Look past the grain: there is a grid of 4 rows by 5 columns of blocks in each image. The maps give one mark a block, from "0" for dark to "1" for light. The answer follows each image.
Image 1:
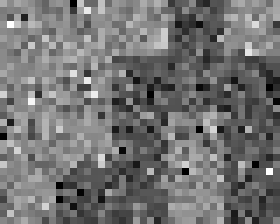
11101
11000
11010
10010
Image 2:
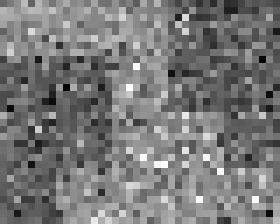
11100
00100
00110
01111
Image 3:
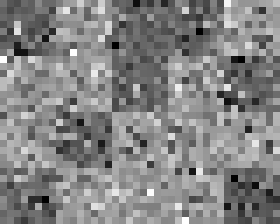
01001
11010
10111
01110
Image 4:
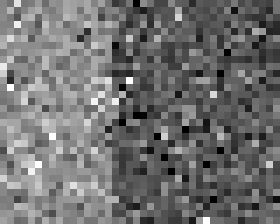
11000
11000
11000
11000
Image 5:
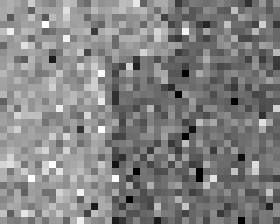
11100
11000
11000
11000
